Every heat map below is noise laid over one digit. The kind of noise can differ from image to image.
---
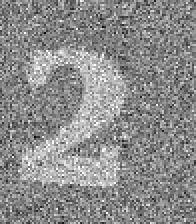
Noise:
low rank plus noise
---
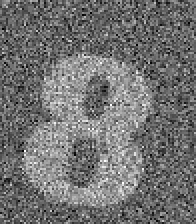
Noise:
low rank plus noise
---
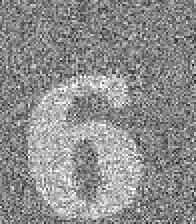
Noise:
low rank plus noise
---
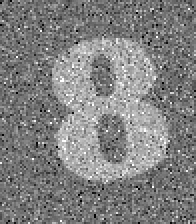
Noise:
heavy tails
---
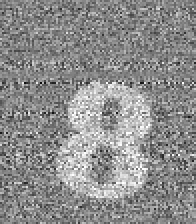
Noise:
rows of uneven size
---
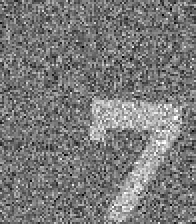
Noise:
low rank plus noise
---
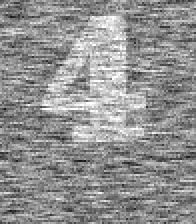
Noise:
streaked along the rows
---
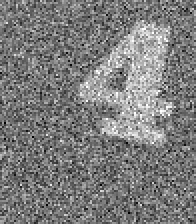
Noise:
independent entries
